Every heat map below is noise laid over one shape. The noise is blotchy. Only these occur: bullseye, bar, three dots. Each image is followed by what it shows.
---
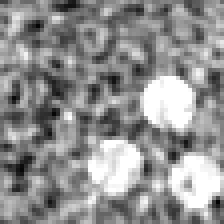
light three dots
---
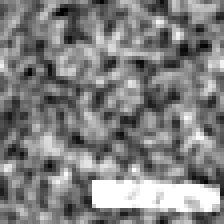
light bar
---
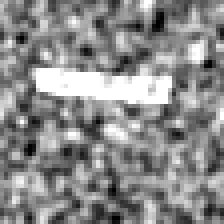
light bar
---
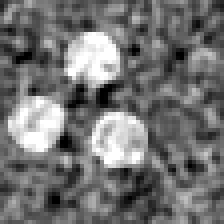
light three dots
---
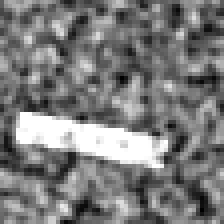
light bar
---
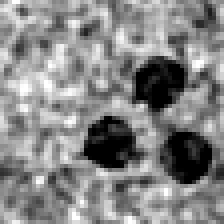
dark three dots
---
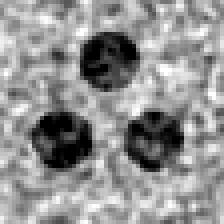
dark three dots
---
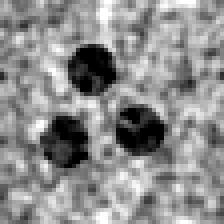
dark three dots
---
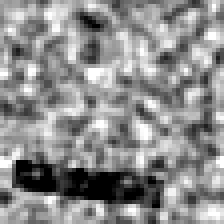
dark bar
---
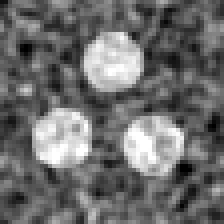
light three dots
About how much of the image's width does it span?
two thirds
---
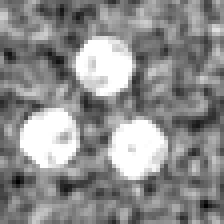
light three dots
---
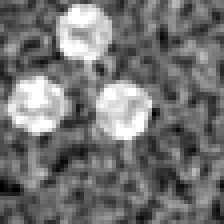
light three dots
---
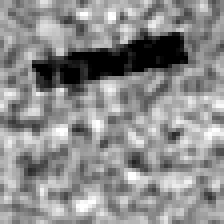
dark bar
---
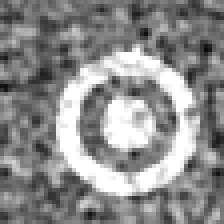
light bullseye
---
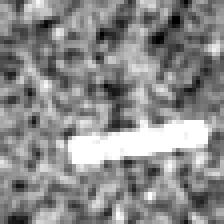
light bar
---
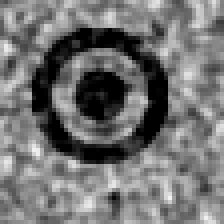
dark bullseye
